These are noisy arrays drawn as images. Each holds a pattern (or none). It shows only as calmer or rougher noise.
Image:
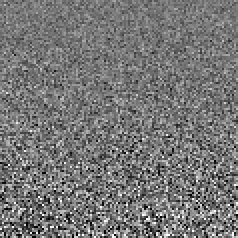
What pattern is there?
a smooth slope
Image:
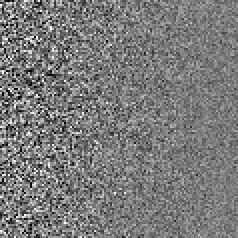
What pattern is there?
a smooth slope
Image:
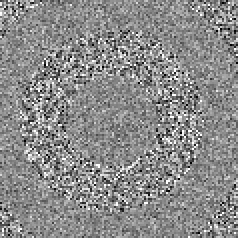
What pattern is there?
rings round one point
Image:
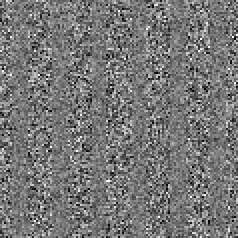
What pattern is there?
vertical stripes
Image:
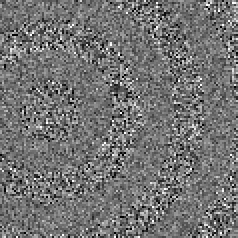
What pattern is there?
rings round one point
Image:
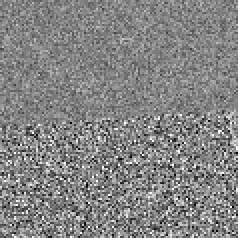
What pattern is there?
a sharp edge
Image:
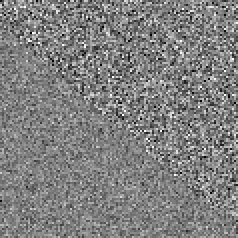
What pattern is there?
a sharp edge
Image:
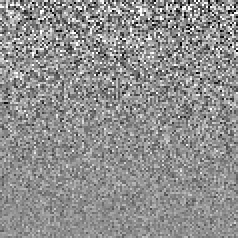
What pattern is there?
a smooth slope
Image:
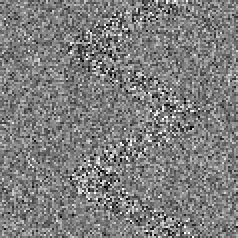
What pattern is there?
a wavy band
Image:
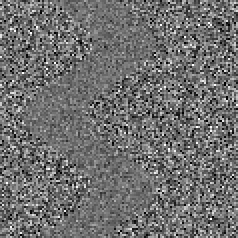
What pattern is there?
a wavy band
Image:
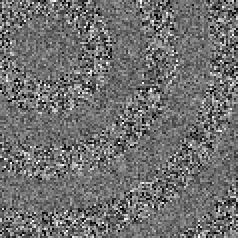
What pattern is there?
rings round one point
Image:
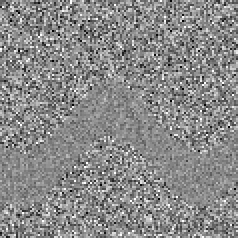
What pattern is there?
a wavy band
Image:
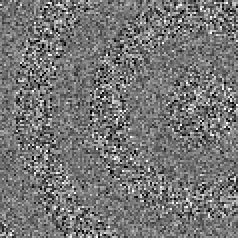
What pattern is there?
rings round one point
